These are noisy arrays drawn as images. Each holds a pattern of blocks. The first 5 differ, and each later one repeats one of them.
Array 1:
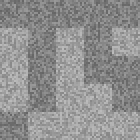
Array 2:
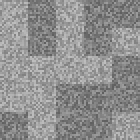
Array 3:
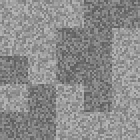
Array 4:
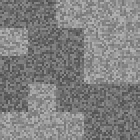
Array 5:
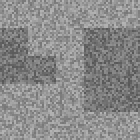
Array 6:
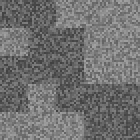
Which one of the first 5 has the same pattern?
4
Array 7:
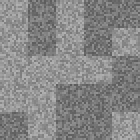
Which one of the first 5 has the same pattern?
2
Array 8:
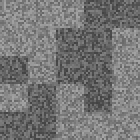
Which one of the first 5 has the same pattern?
3
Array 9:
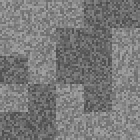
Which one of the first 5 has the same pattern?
3
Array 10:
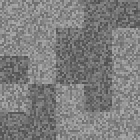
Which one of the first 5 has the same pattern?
3
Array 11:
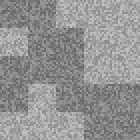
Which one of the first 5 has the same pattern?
4
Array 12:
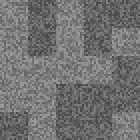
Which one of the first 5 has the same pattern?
2
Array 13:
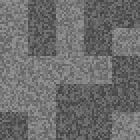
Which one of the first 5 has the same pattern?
2
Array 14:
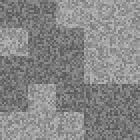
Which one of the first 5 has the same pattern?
4
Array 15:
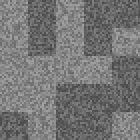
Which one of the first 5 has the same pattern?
2
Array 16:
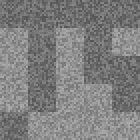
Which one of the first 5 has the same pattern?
1
